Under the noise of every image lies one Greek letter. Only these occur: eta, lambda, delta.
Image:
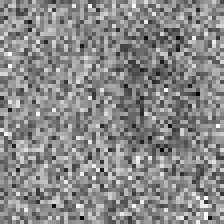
delta
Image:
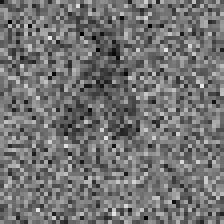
lambda
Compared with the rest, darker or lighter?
darker
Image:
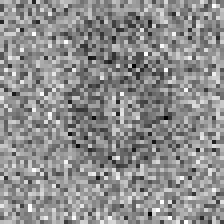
delta
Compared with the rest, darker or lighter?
darker
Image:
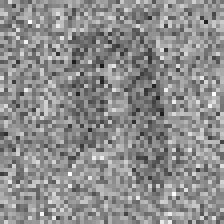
eta
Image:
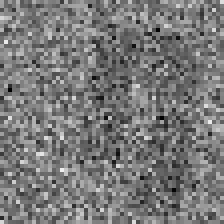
eta
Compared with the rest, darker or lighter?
darker
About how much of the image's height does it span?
nearly all
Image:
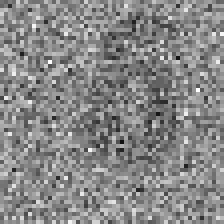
delta
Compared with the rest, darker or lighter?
darker
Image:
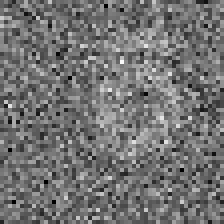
delta
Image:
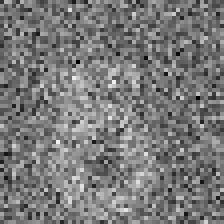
delta
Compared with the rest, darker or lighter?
lighter
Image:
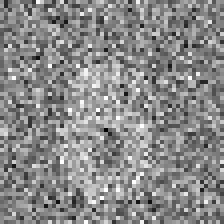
delta
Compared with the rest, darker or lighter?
lighter
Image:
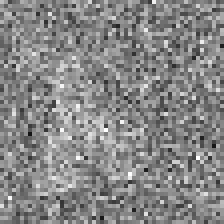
lambda
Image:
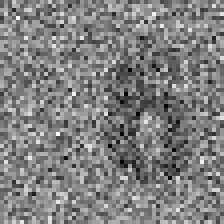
delta
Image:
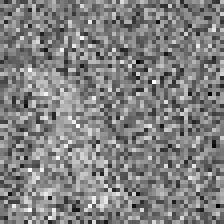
lambda
